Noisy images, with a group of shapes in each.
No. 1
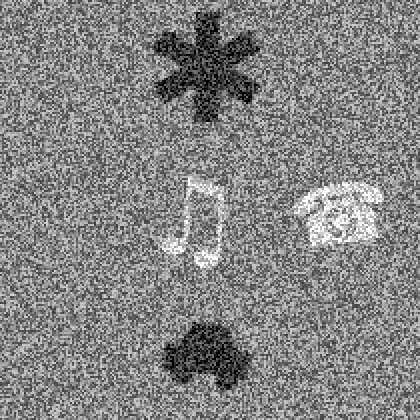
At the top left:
nothing
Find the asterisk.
top middle
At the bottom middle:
car
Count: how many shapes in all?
4
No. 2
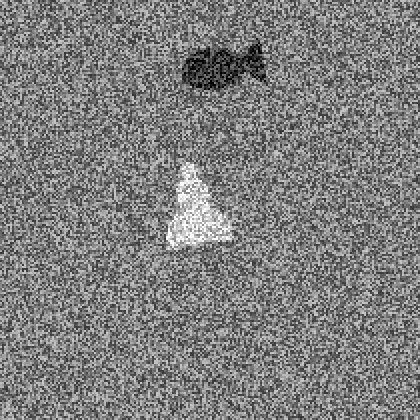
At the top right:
nothing
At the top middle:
fish
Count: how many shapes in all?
2
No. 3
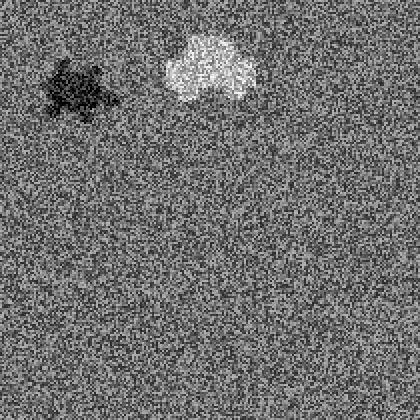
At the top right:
nothing
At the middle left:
nothing
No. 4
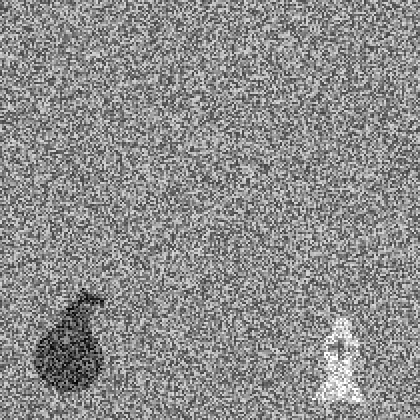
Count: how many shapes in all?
2
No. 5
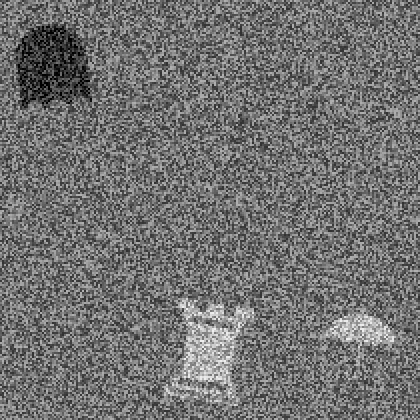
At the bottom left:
nothing
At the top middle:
nothing
